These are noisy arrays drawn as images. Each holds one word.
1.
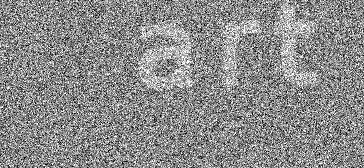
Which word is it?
art
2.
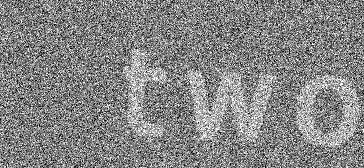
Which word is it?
two
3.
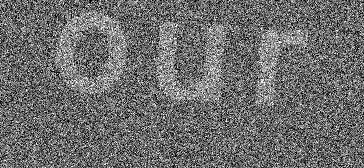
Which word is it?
our
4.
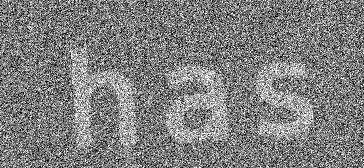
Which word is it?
has
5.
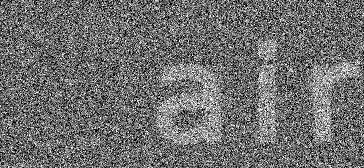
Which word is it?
air
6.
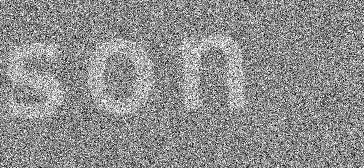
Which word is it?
son
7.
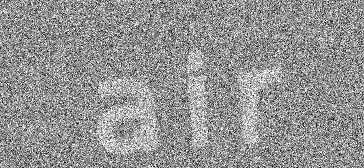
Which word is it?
air
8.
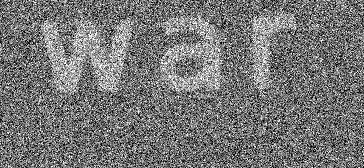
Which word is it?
war
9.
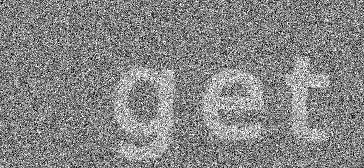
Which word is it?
get
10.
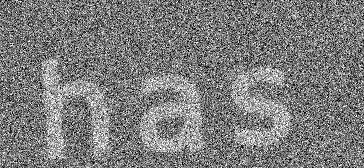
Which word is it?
has
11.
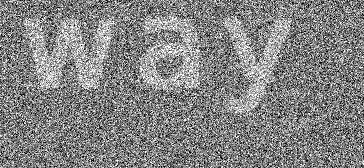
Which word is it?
way
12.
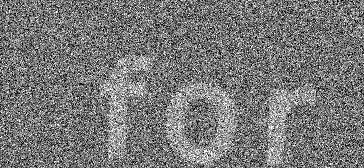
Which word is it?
for
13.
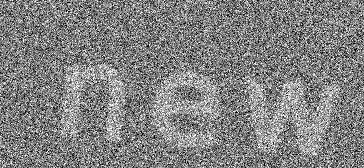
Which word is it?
new
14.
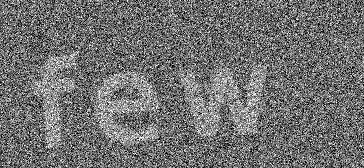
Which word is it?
few
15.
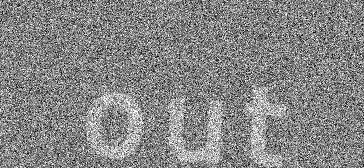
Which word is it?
out
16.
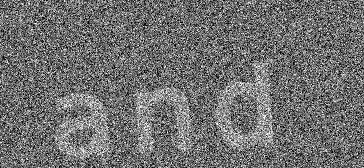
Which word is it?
and
